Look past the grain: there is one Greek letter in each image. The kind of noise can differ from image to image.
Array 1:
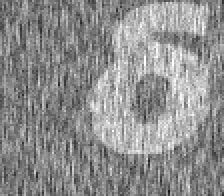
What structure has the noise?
streaked along the columns
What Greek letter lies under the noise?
delta
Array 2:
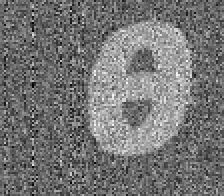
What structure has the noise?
columns of uneven size
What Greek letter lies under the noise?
theta
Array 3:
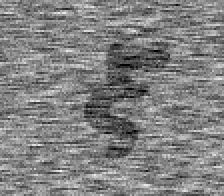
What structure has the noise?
streaked along the rows
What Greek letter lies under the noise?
xi
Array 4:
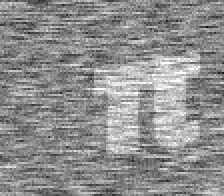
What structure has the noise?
streaked along the rows
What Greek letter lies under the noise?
pi
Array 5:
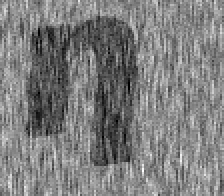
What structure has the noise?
streaked along the columns
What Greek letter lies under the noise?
eta
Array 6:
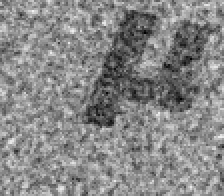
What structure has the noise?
blotchy
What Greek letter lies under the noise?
mu
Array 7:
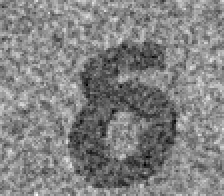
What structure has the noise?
blotchy
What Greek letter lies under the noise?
delta
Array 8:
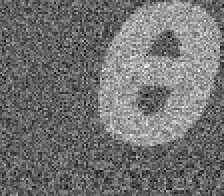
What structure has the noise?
low rank plus noise
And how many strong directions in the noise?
two
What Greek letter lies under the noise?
theta
